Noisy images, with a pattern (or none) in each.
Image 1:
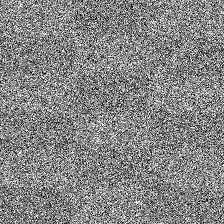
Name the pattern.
a checkerboard
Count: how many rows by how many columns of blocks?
6 by 3
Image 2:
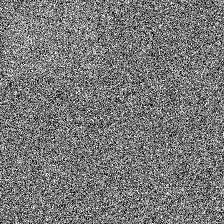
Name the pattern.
one block
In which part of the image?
top left
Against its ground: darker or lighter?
lighter
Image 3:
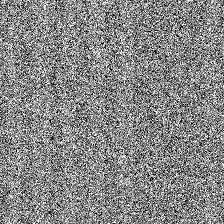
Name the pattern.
bands of columns
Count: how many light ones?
6
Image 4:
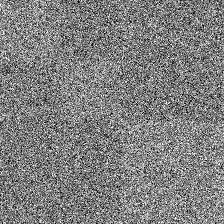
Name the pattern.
blocks along the diagonal
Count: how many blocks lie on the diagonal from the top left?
3
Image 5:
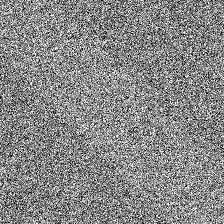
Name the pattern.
a diagonal band
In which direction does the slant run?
top left to bottom right
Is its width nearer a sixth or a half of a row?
a half
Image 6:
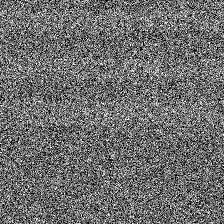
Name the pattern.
bands of rows
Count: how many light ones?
3
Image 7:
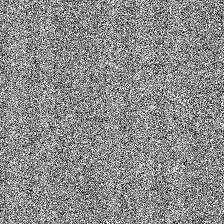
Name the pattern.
bands of columns
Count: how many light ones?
5
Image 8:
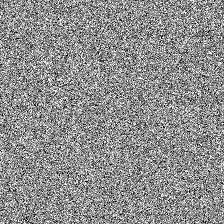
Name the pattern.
only noise
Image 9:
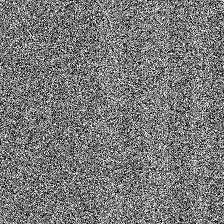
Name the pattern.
bands of columns
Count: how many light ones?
3
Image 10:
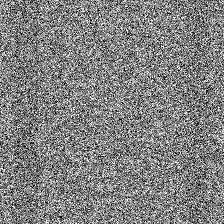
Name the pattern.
bands of columns
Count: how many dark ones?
2
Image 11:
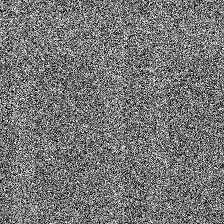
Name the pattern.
bands of rows crossing bands of columns
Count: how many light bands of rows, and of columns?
1 and 3
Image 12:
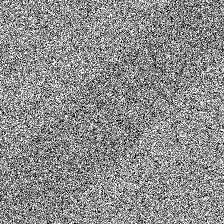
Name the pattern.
a diagonal band
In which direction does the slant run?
bottom left to top right
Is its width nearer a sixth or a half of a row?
a half
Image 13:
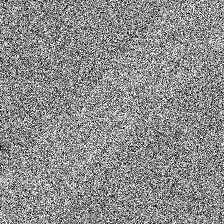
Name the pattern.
a diagonal band
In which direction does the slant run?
bottom left to top right
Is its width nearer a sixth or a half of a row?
a half
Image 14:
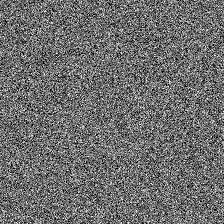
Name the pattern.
only noise
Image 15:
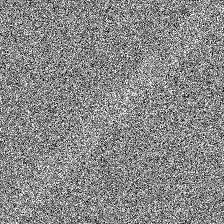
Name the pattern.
a diagonal band
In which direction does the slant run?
bottom left to top right
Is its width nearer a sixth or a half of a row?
a sixth
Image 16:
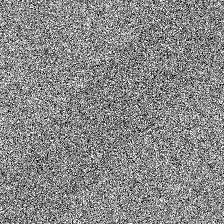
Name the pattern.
a diagonal band
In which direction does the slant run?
bottom left to top right
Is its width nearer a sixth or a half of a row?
a half
